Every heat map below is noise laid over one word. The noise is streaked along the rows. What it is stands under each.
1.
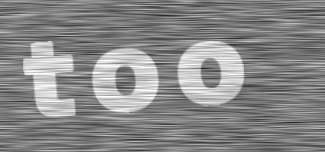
too
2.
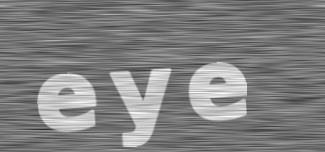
eye
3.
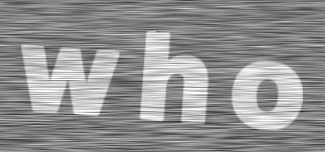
who
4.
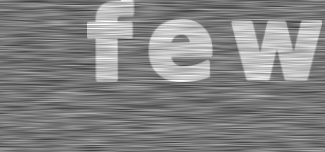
few
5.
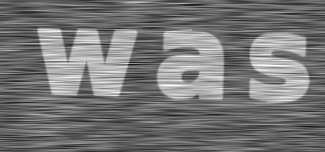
was
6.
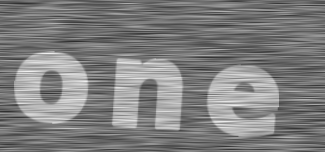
one
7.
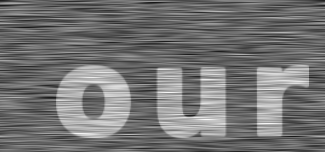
our
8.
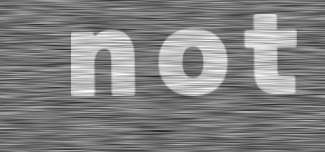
not
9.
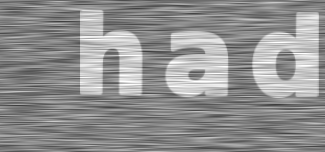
had
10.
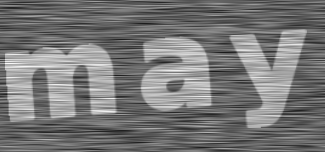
may
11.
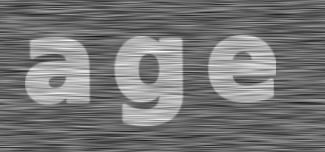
age
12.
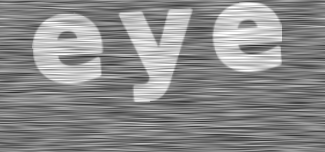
eye
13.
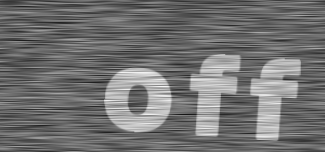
off
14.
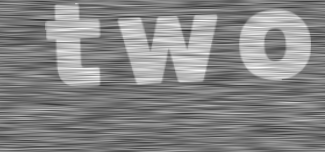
two
